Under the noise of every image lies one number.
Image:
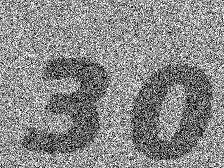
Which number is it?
30
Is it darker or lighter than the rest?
darker
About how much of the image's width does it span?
nearly all
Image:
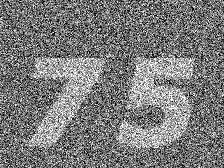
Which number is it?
75
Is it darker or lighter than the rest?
lighter
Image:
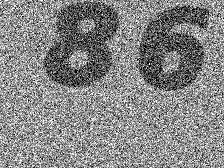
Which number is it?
86
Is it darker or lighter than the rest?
darker
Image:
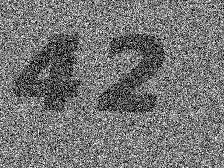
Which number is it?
42
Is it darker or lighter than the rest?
darker
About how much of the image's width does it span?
two thirds
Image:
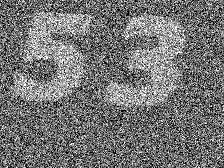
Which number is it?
53
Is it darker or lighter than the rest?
lighter
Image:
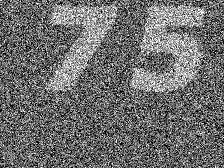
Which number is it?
75
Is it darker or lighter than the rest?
lighter
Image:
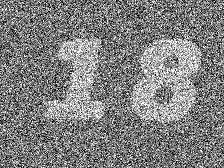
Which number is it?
18
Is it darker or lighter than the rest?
lighter
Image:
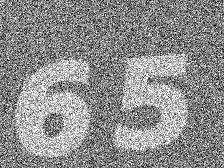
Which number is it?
65
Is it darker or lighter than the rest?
lighter
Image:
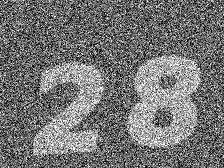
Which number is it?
28
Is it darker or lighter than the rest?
lighter
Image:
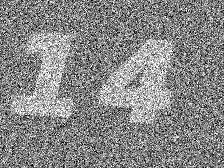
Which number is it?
14
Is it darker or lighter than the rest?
lighter
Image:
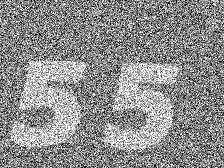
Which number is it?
55
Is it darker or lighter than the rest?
lighter
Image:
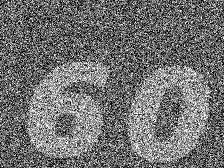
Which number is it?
60
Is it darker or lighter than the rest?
lighter
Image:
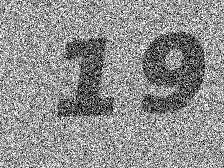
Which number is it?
19
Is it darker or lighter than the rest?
darker
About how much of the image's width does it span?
two thirds
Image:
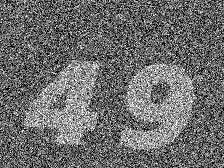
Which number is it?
49
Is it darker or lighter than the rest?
lighter
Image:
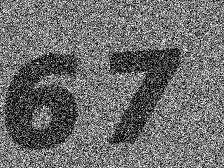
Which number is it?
67
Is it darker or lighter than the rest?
darker
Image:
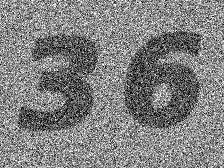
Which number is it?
36
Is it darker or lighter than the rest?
darker
